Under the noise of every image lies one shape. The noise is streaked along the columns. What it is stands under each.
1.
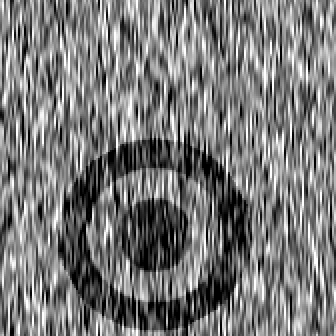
bullseye
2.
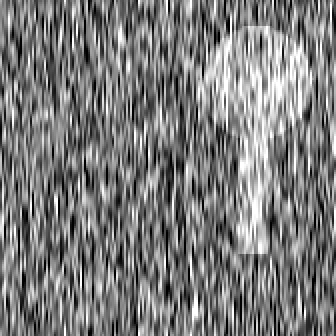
lollipop
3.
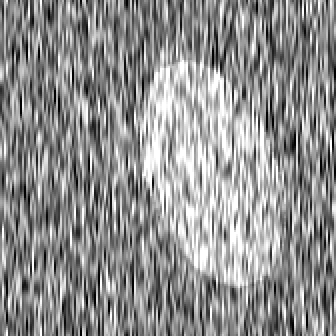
ellipse
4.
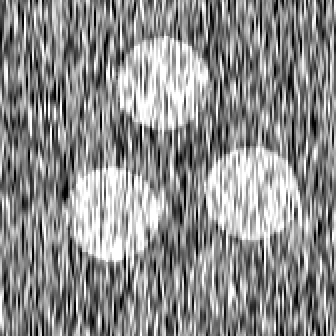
three dots
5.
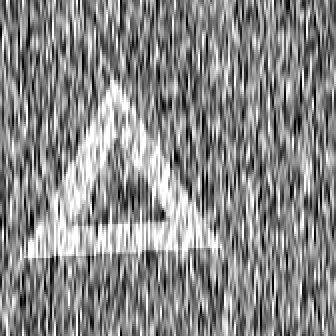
triangle frame
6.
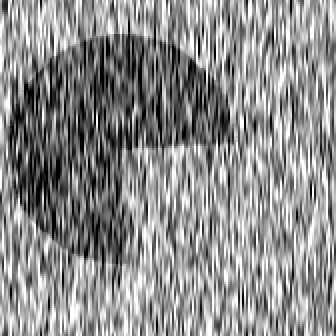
disc with a wedge cut out
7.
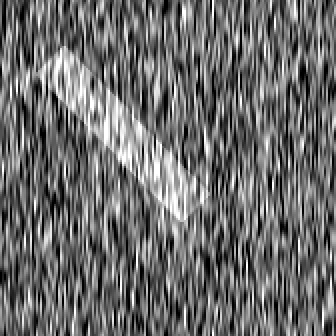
bar
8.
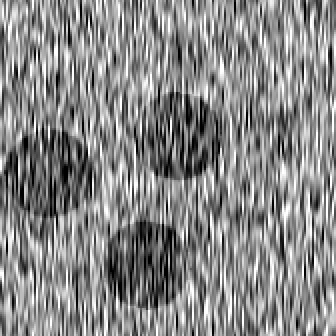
three dots
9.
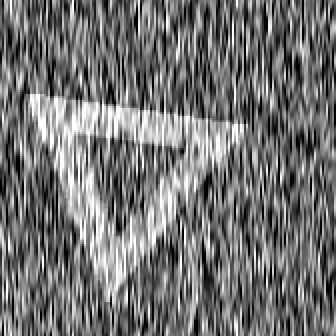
triangle frame
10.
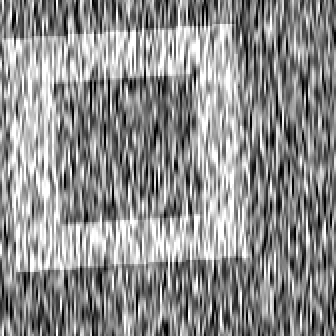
square frame
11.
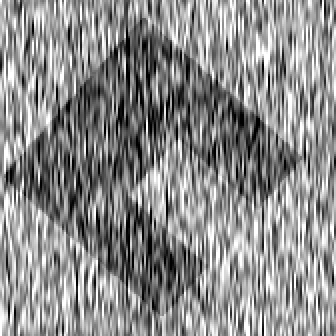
square with a notch
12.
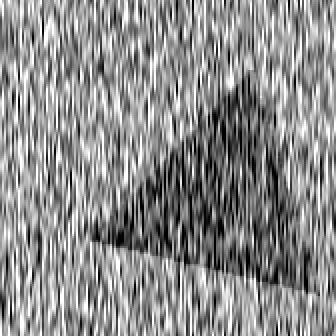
triangle
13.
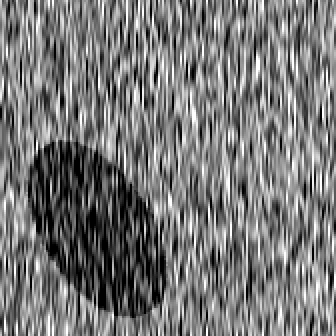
ellipse
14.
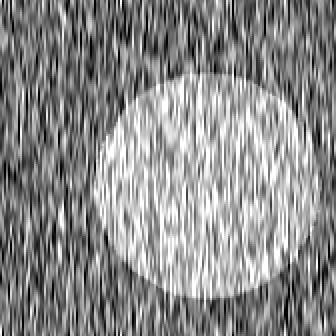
disc
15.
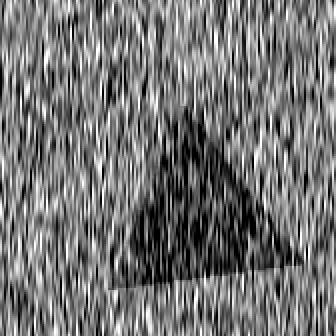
triangle
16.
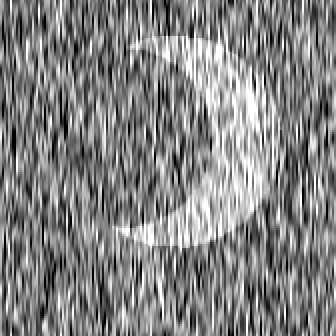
crescent
